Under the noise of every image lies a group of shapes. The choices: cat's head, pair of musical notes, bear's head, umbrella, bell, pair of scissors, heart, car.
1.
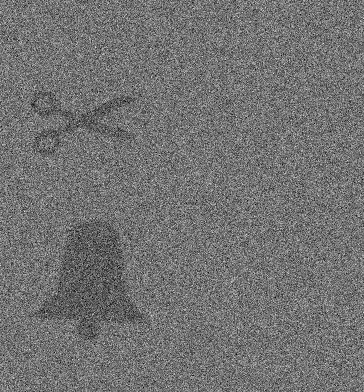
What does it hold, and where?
top left: pair of scissors; bottom left: bell
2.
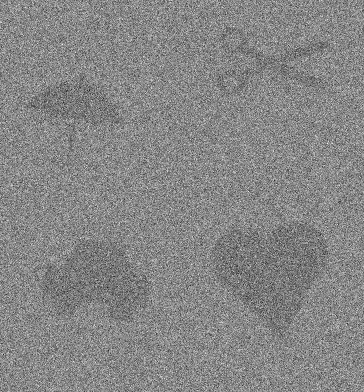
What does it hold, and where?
top left: umbrella; top right: pair of scissors; bottom left: car; bottom right: heart
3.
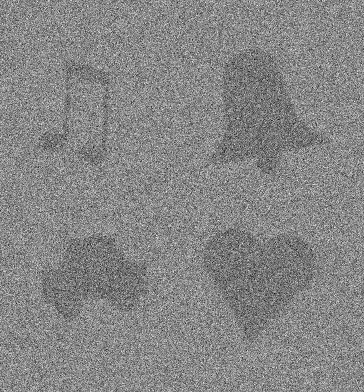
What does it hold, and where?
top left: pair of musical notes; top right: bell; bottom left: car; bottom right: heart
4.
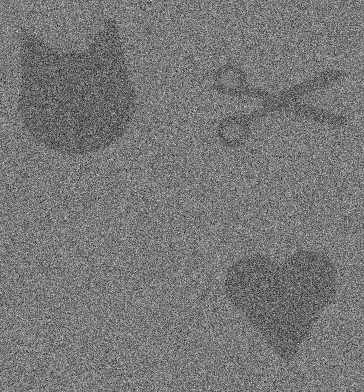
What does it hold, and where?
top left: cat's head; top right: pair of scissors; bottom right: heart
